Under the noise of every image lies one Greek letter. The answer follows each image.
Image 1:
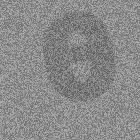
theta
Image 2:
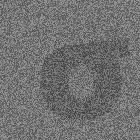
sigma
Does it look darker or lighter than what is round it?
darker
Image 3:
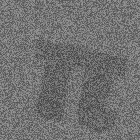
pi
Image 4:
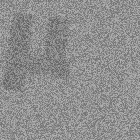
mu
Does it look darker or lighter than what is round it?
darker
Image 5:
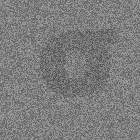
sigma
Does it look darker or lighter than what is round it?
darker
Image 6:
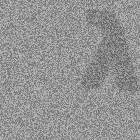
lambda
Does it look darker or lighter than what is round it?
darker
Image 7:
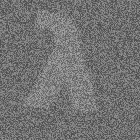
lambda
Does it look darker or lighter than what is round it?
lighter
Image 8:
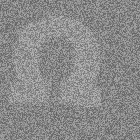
omega
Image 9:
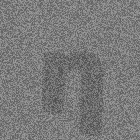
eta
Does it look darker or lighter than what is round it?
darker
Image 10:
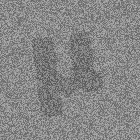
mu
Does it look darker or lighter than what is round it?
darker
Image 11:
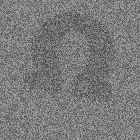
omega
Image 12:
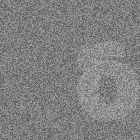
delta
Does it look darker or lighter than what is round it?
lighter
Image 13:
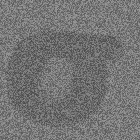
sigma
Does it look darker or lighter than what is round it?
darker
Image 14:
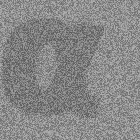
alpha
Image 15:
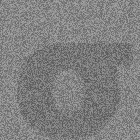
sigma
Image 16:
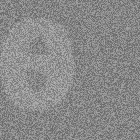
theta
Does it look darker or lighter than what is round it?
lighter
